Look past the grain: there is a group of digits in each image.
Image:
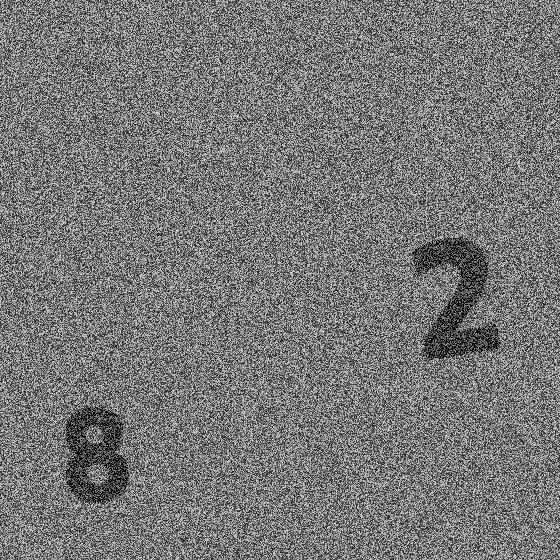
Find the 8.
bottom left
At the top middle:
nothing
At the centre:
nothing
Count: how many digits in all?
2
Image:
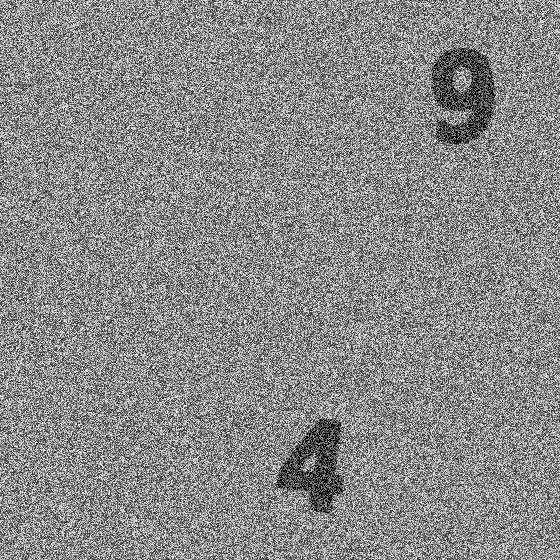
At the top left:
nothing
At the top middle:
nothing
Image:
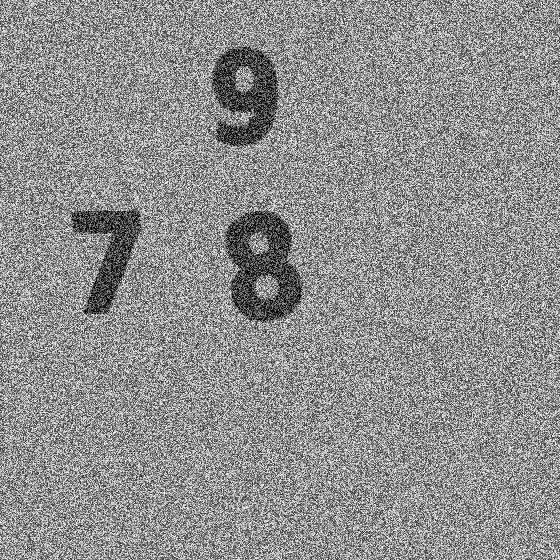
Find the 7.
middle left
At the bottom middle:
nothing
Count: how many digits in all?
3
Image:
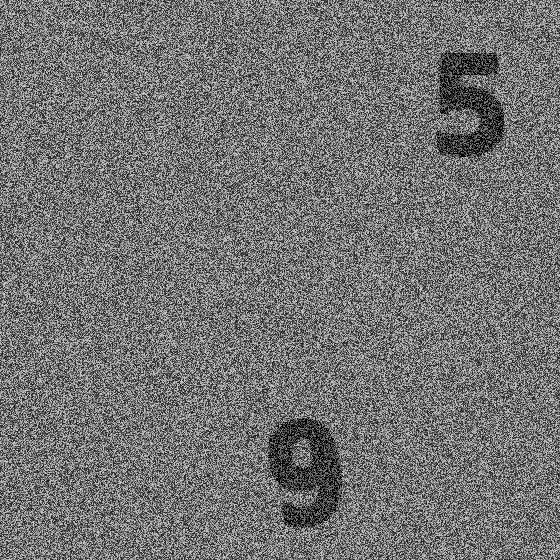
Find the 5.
top right
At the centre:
nothing
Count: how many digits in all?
2
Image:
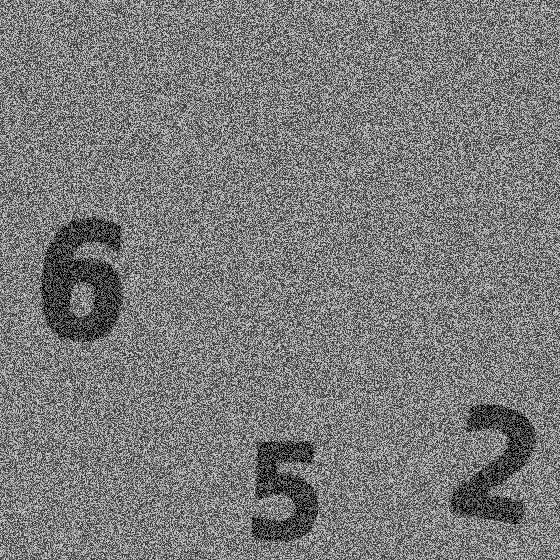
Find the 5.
bottom middle
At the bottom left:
nothing
